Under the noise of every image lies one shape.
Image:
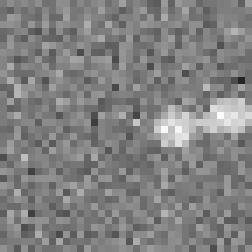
light dumbbell, middle right
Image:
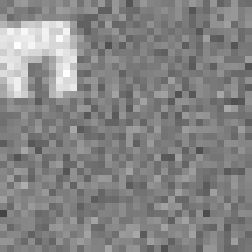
light square with a notch, top left
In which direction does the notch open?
down
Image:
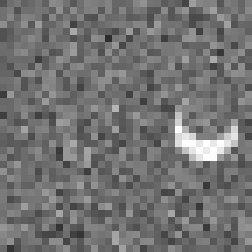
light crescent, middle right
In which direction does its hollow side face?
up
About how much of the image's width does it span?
a quarter
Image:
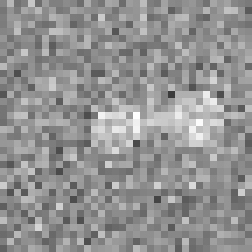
light dumbbell
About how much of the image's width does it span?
half
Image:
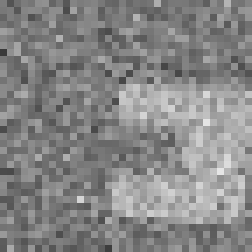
light square with a notch
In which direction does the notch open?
left
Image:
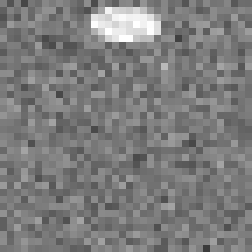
light ellipse, top middle
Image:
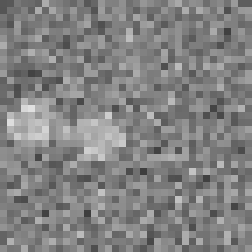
light dumbbell
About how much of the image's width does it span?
half
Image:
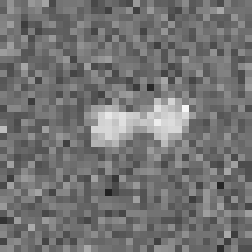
light dumbbell, centre
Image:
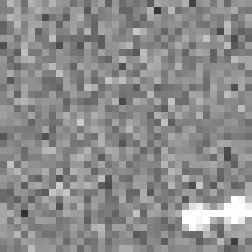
light dumbbell, bottom right
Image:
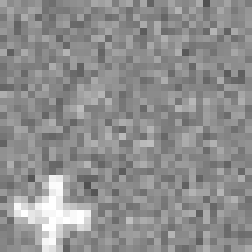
light cross, bottom left
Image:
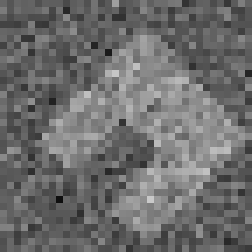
light square with a notch
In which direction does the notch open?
down and left
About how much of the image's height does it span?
nearly all
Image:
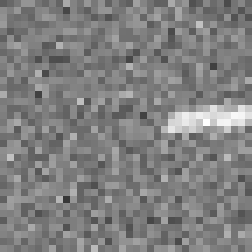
light bar, middle right
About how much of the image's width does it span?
a third
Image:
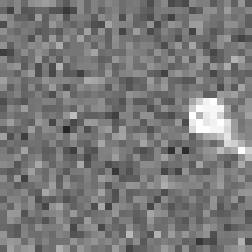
light lollipop, middle right
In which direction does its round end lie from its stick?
up and left
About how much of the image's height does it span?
a quarter
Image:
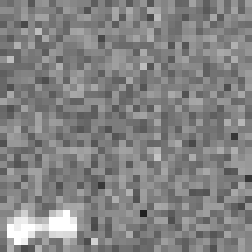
light dumbbell, bottom left
